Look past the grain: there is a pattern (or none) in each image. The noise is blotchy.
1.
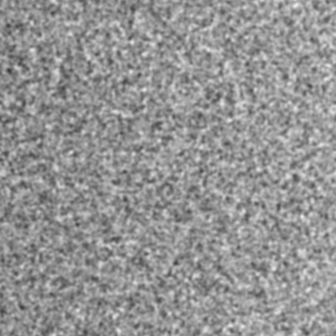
a smooth slope
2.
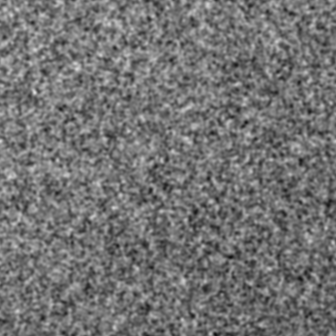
a smooth slope
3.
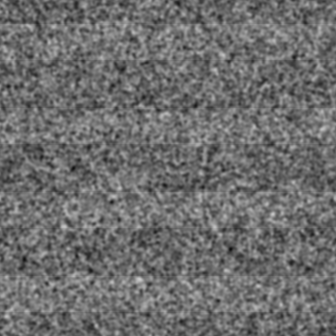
horizontal stripes
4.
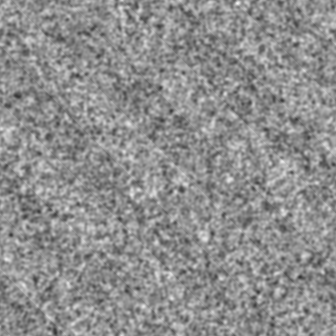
diagonal stripes
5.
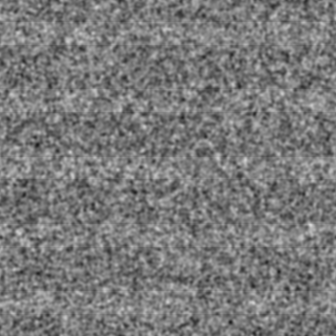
horizontal stripes
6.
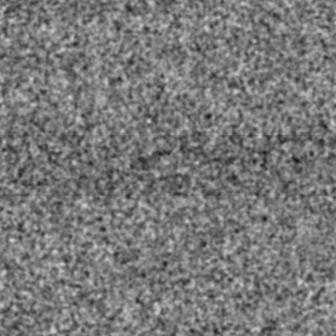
one horizontal stripe
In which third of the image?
middle
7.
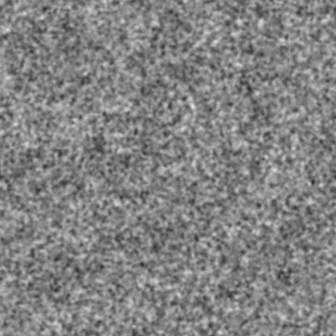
rings round one point
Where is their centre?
top left
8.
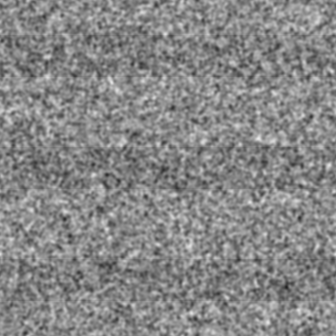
horizontal stripes
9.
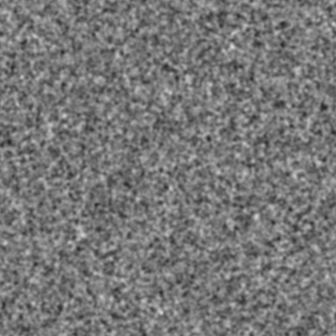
only noise
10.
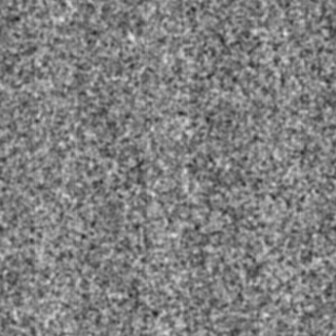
vertical stripes
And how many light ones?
3
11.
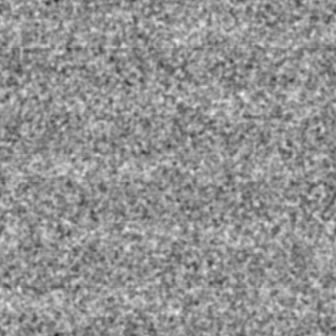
horizontal stripes
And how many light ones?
5
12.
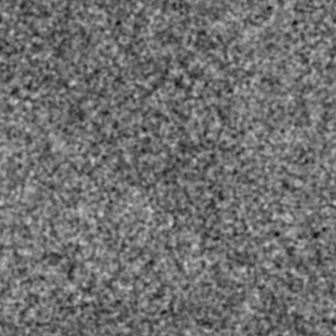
spokes from one point
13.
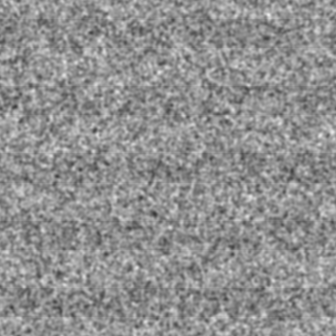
horizontal stripes
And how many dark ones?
5
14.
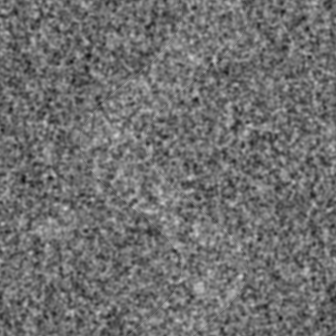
a wavy band
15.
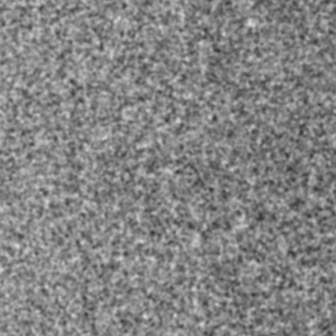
a smooth slope
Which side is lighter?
left
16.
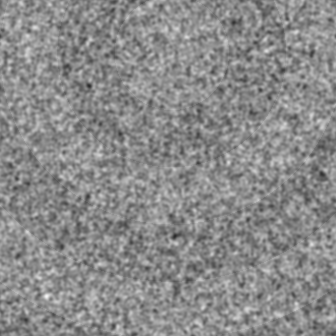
rings round one point
